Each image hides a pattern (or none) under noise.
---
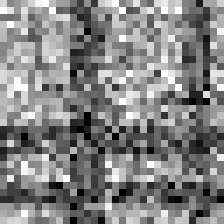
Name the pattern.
bands of rows crossing bands of columns
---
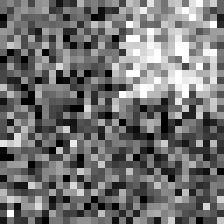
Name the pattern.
one block
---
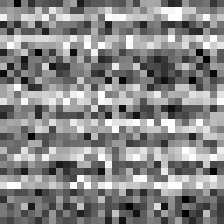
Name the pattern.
bands of rows
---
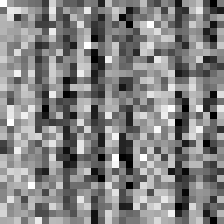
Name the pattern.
bands of columns
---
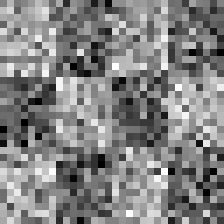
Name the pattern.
a checkerboard
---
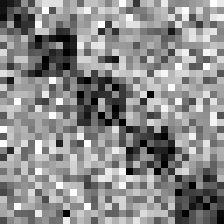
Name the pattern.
blocks along the diagonal
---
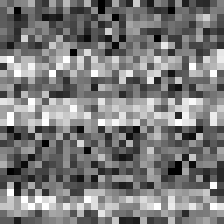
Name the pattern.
bands of rows
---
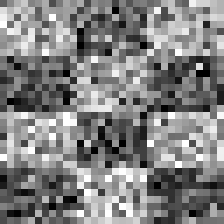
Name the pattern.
a checkerboard
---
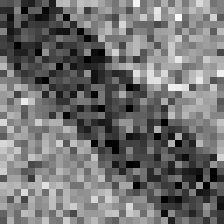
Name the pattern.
a diagonal band
